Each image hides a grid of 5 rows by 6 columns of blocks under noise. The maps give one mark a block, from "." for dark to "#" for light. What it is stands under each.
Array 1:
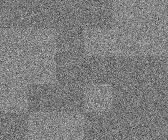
. . . . # #
# # . # # #
# # . . . .
# . . # . .
. # # . . .
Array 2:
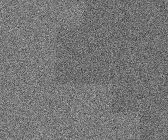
# # # . . .
# # . . . .
# # . . . .
# # # # . .
# # # # # .
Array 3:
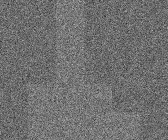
. . # . . .
. . # . . .
. . # . . .
. # # # . .
. # # # # .
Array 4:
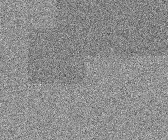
# # . . . .
# . . . . .
# . . # # #
# # # # # #
# # # # # #
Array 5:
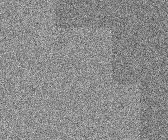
# # . . . .
# # # # . .
# # # # . .
# # # # # .
# # # # # .
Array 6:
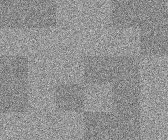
. . # # . .
# # # # # .
. # # . . #
. # . # . #
# # # . . #
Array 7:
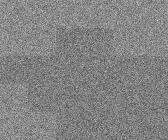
# # # # # #
# # . . # #
. . . . . .
# . . . . .
# # . . . .
